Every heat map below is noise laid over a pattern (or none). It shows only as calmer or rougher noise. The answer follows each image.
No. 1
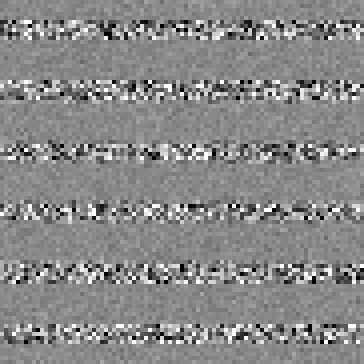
horizontal stripes
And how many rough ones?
6
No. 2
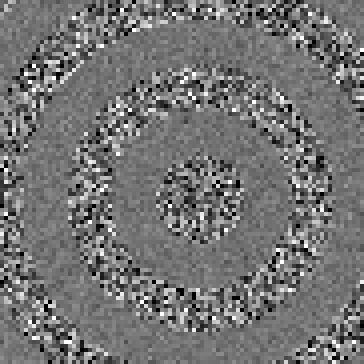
rings round one point
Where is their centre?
centre
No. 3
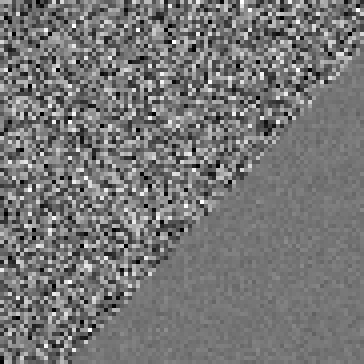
a sharp edge
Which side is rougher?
top left
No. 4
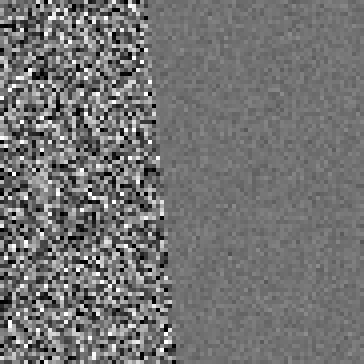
a sharp edge
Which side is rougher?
left
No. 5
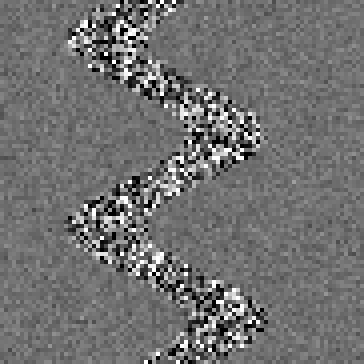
a wavy band
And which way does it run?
top to bottom
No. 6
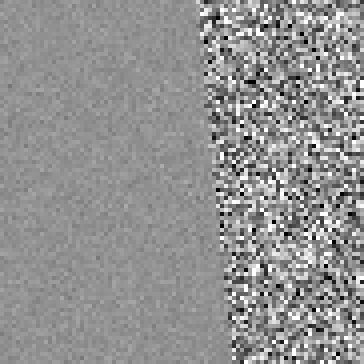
a sharp edge
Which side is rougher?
right
